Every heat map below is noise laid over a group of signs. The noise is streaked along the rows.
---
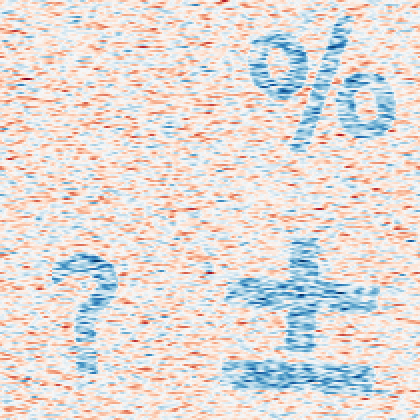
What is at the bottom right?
plus-minus sign
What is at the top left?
nothing
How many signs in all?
3
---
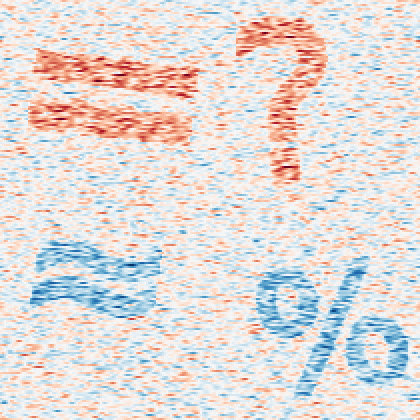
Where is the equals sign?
top left
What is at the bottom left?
approximately sign
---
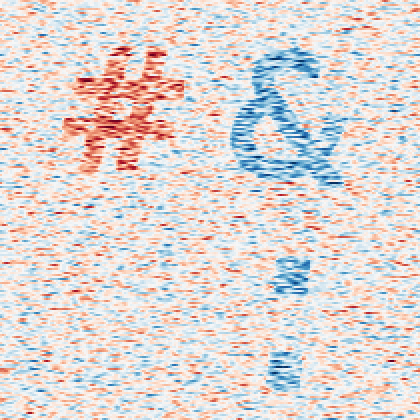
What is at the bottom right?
colon
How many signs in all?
3
